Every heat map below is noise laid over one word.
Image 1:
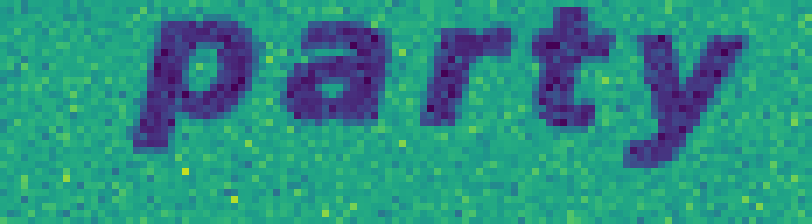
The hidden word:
party
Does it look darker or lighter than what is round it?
darker
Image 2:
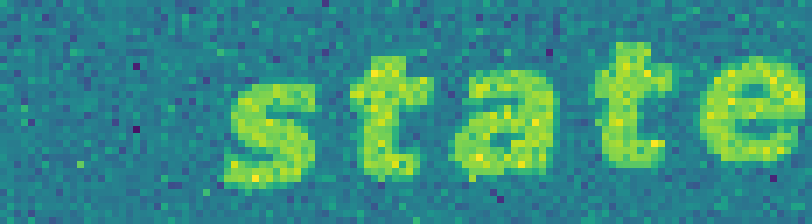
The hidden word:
state
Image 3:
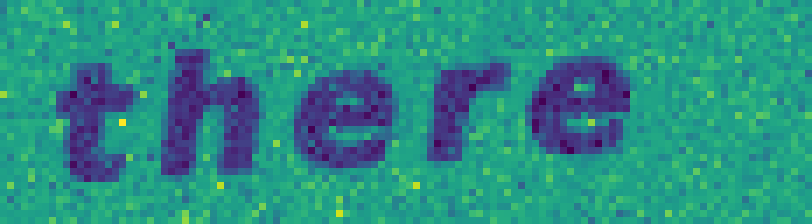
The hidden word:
there
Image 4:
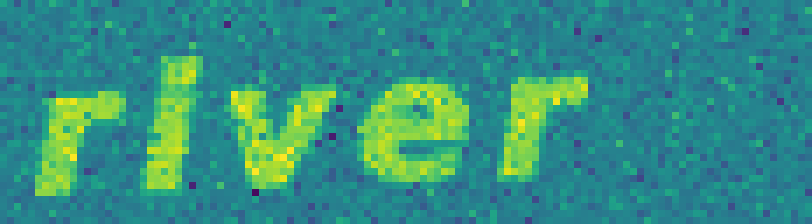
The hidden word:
river
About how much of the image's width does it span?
two thirds
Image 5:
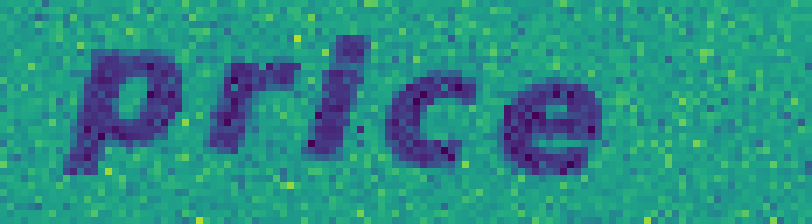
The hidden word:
price
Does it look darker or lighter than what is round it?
darker
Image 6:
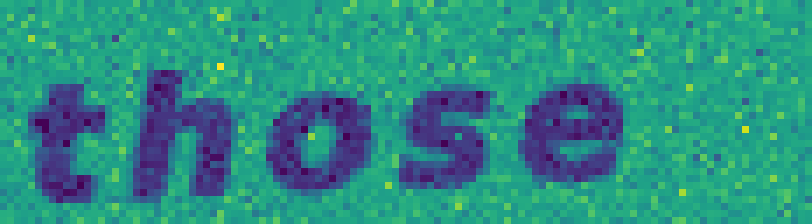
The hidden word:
those
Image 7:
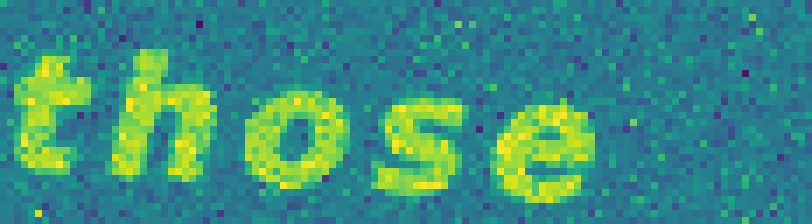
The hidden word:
those
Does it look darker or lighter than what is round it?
lighter
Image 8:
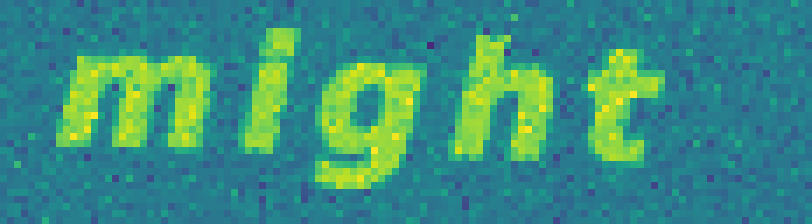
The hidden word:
might
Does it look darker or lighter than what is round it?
lighter
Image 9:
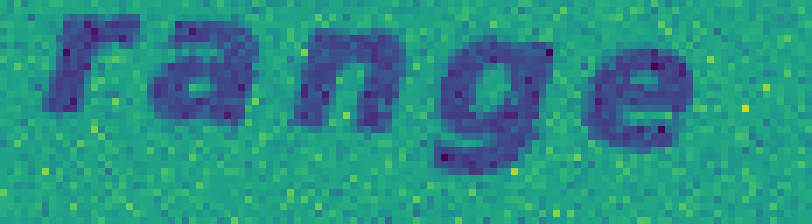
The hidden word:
range
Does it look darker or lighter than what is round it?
darker
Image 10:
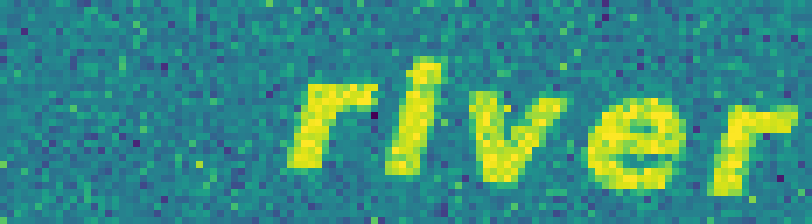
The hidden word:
river
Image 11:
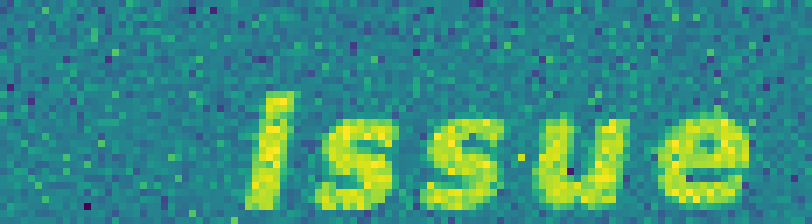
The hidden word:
issue
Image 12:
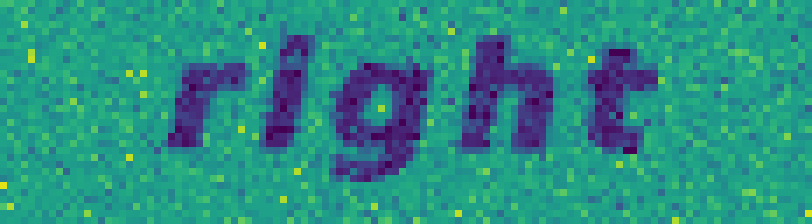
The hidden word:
right
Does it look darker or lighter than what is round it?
darker
